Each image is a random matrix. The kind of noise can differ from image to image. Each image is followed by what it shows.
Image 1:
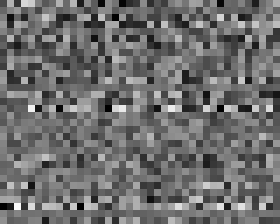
rows of uneven size
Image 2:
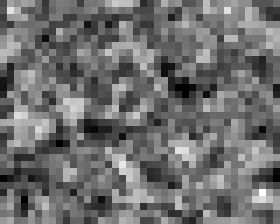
blotchy
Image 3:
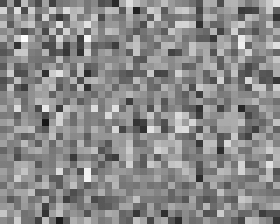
low rank plus noise
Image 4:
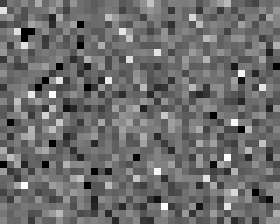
heavy tails
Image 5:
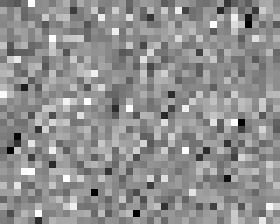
heavy tails
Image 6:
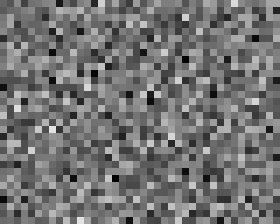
independent entries
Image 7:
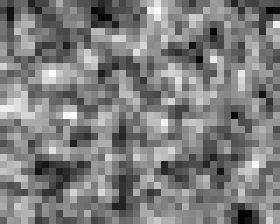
blotchy
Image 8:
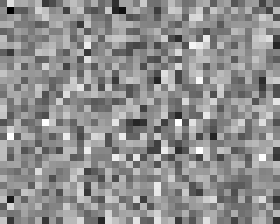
low rank plus noise
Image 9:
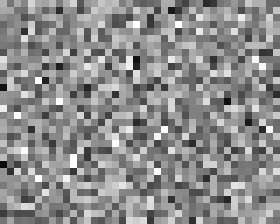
independent entries
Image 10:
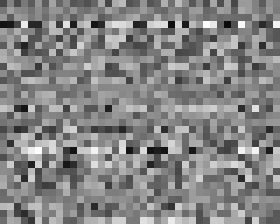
rows of uneven size
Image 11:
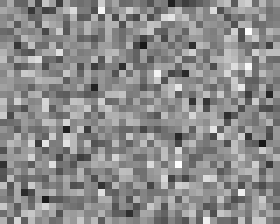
independent entries
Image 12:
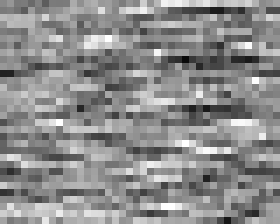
streaked along the rows
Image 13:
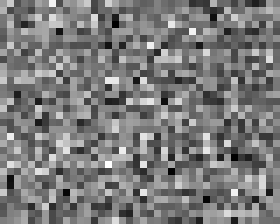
low rank plus noise
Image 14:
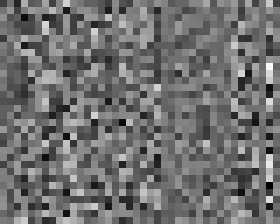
columns of uneven size
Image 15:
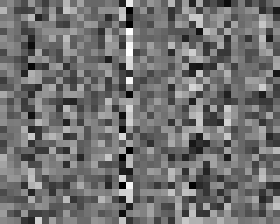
columns of uneven size
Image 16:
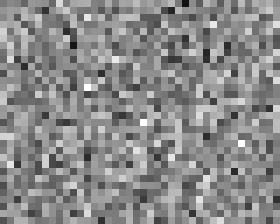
independent entries
